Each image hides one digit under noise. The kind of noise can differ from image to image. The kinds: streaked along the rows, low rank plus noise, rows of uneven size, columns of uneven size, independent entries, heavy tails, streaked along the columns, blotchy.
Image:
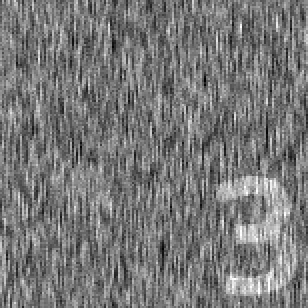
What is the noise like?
streaked along the columns
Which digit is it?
3
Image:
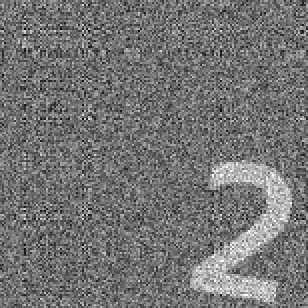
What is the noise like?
low rank plus noise
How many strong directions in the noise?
one
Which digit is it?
2
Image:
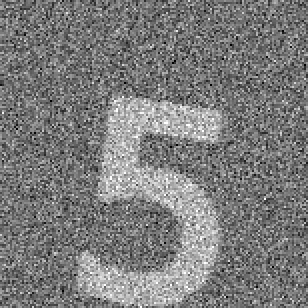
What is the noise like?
independent entries
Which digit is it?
5
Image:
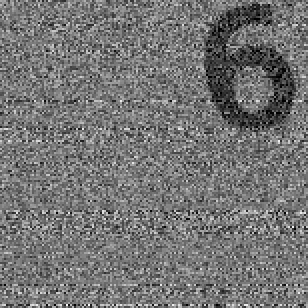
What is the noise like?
rows of uneven size
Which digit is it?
6
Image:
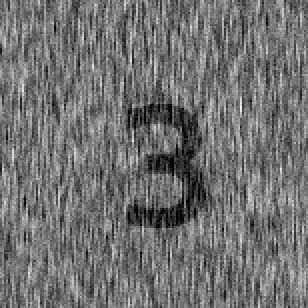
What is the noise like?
streaked along the columns
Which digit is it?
3
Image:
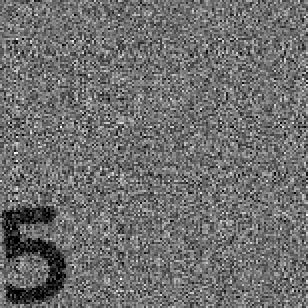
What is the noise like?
low rank plus noise
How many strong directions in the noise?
five to eight
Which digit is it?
5
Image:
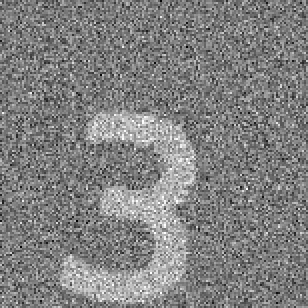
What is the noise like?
low rank plus noise
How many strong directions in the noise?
five to eight
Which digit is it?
3
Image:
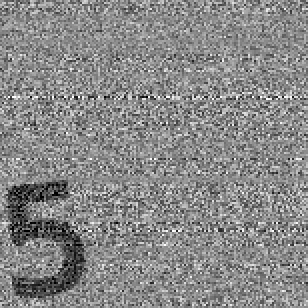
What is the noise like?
rows of uneven size
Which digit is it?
5
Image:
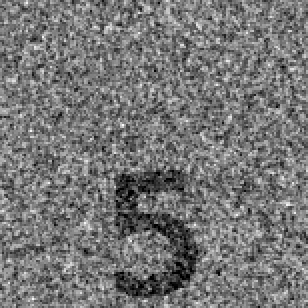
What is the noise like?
blotchy
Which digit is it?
5
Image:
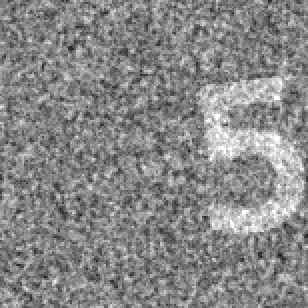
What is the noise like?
blotchy
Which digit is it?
5
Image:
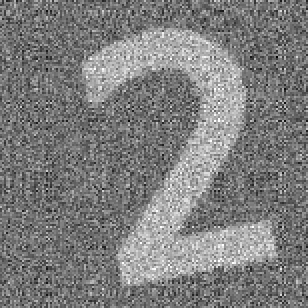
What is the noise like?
low rank plus noise
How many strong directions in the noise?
one
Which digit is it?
2
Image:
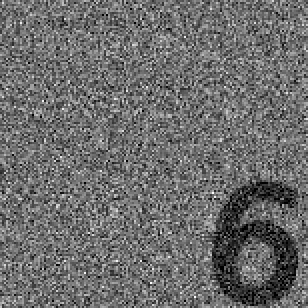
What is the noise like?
low rank plus noise
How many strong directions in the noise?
five to eight
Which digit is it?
6
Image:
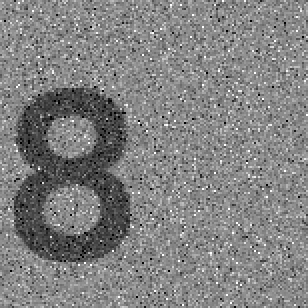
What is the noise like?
heavy tails
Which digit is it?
8
